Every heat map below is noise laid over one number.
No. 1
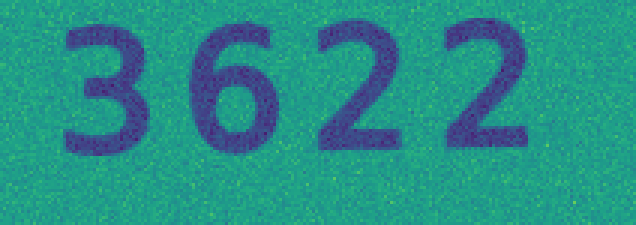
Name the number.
3622
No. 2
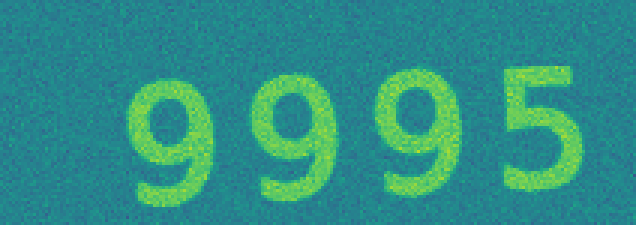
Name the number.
9995
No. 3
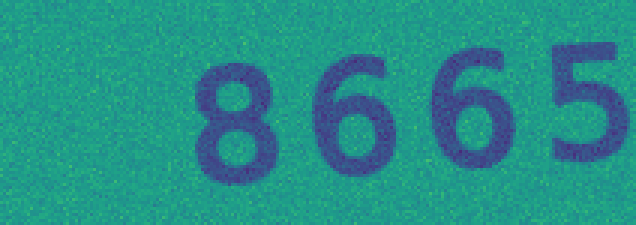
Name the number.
8665
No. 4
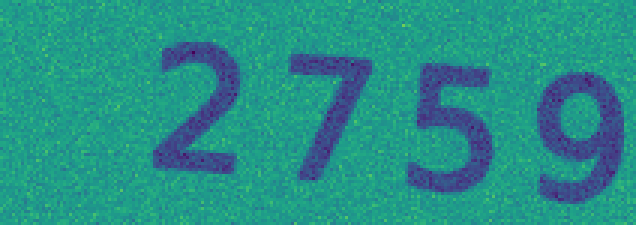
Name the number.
2759
